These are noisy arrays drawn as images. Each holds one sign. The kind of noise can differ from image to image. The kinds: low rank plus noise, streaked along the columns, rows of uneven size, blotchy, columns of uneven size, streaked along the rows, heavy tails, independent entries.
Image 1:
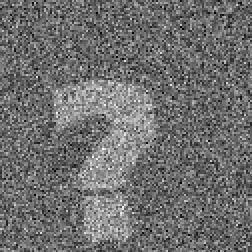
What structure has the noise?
independent entries
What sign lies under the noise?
question mark
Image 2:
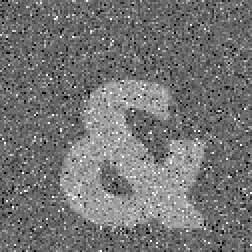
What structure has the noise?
heavy tails
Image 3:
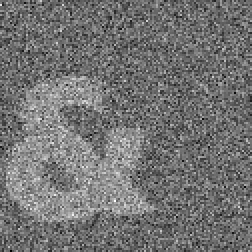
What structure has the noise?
independent entries
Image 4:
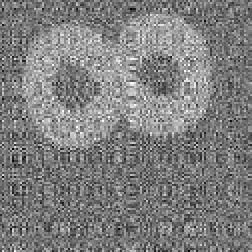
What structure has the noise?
low rank plus noise
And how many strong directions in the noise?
two
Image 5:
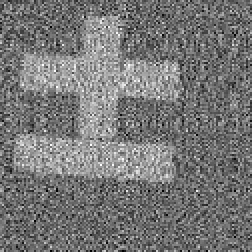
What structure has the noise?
low rank plus noise
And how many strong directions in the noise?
three or four
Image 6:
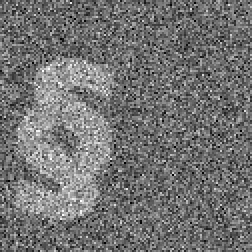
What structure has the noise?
independent entries
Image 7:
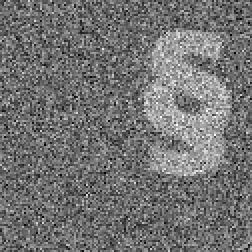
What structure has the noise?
independent entries
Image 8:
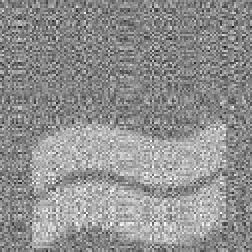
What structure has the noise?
low rank plus noise
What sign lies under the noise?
approximately sign
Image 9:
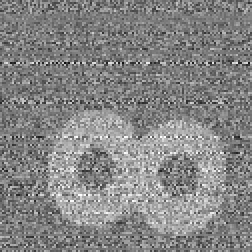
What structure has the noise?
rows of uneven size
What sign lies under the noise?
infinity sign
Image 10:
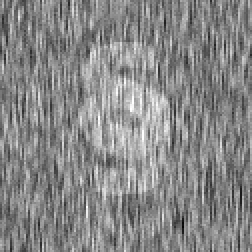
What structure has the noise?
streaked along the columns
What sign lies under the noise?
section sign
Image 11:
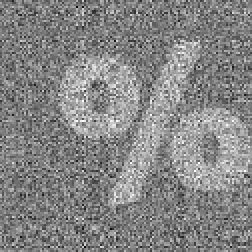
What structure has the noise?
low rank plus noise
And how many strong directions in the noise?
three or four
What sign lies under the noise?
percent sign
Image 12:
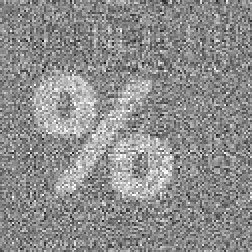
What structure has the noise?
low rank plus noise
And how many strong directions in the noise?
five to eight
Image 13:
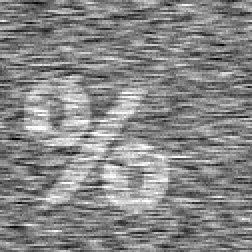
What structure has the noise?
streaked along the rows
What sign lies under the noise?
percent sign
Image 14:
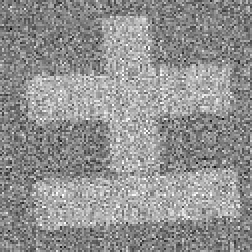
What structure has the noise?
low rank plus noise
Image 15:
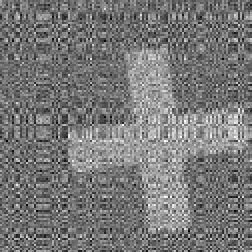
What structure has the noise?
low rank plus noise
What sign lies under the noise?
plus sign
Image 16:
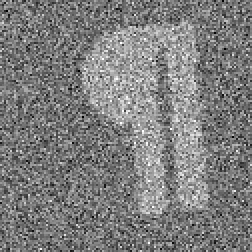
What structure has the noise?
independent entries
